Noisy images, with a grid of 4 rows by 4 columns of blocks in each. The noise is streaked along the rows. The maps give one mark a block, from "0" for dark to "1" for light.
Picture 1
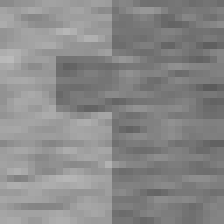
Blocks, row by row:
1 1 0 0
1 0 0 0
1 1 0 0
1 1 0 0
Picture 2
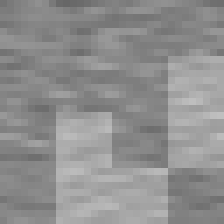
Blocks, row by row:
0 0 0 0
0 0 0 1
0 1 0 1
0 1 1 0
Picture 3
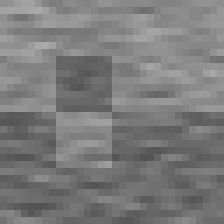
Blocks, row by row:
1 1 1 1
1 0 1 1
0 1 0 0
0 0 0 0
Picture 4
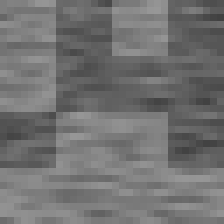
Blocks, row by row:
1 0 1 0
1 0 0 0
0 1 1 0
1 1 1 1
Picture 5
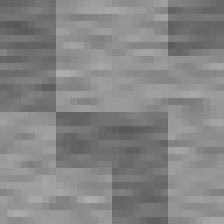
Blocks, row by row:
0 1 1 0
0 1 1 1
1 0 0 1
1 1 0 1
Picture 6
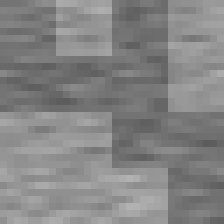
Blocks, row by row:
0 1 0 1
0 0 0 1
1 1 0 0
1 1 1 0
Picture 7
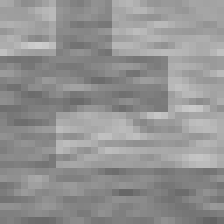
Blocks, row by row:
1 0 1 1
0 0 0 1
0 1 1 1
0 0 0 0
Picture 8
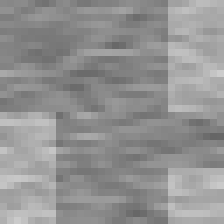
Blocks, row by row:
0 0 0 1
0 0 0 1
1 0 0 0
1 0 0 1
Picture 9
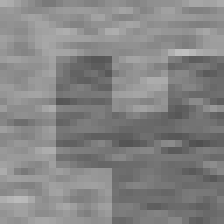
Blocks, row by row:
1 1 1 1
1 0 1 0
1 0 0 0
1 1 0 0
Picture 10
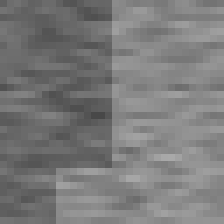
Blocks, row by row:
0 0 1 1
0 0 1 1
0 0 1 1
0 1 1 1
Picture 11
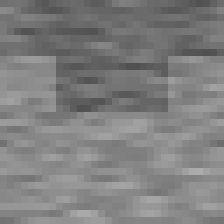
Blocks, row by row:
0 0 0 0
1 0 0 1
1 1 1 1
1 1 1 1
